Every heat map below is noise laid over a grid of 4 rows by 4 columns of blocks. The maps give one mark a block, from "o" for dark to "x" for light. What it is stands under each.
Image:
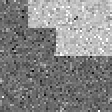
oxxx
ooxx
oooo
oooo
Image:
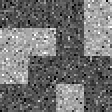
ooox
xxox
xooo
ooxo
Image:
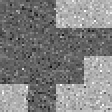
ooxx
oooo
ooox
xoxx
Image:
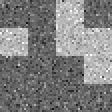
ooxo
xoxx
ooox
oooo
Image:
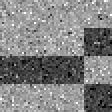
xxxx
xxxo
ooox
xxxo
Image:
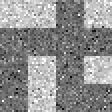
xxox
oooo
oxox
oxoo
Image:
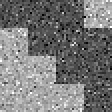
ooox
xooo
xxoo
xxxo
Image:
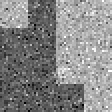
xoxx
ooxx
ooxx
ooox
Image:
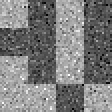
xoxo
ooxo
xoxo
xxox
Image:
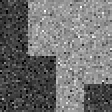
oxxx
oxxx
ooxx
ooxo
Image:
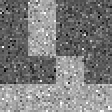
oxoo
oxoo
ooxo
xxxx
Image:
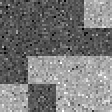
ooox
oooo
oxxx
xoxx
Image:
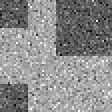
oxoo
xxoo
xxxx
oxxx
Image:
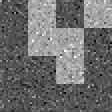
oxox
oxxo
ooxo
oooo
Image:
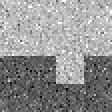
xxxx
xxxx
ooxo
oooo
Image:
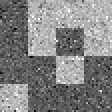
oxxx
oxox
ooxo
xooo
